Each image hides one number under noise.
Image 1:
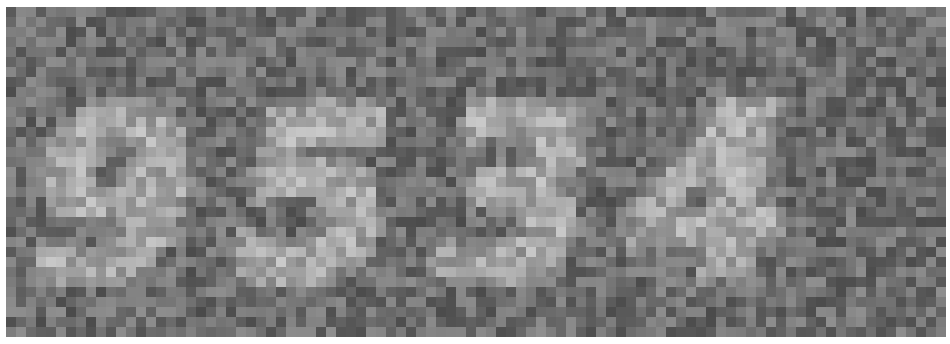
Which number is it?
9534
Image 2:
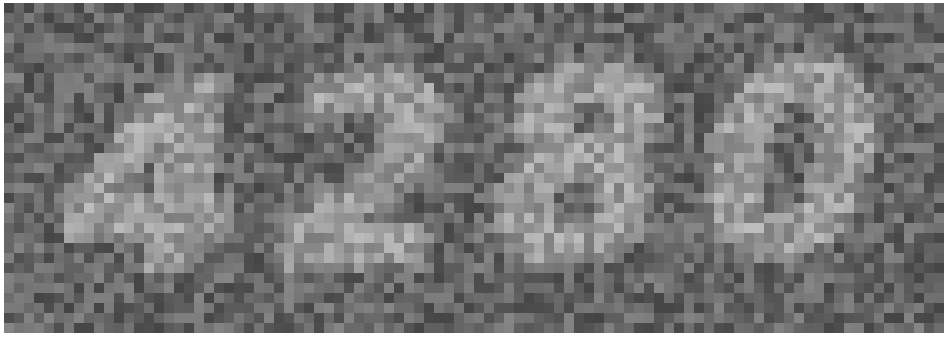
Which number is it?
4280
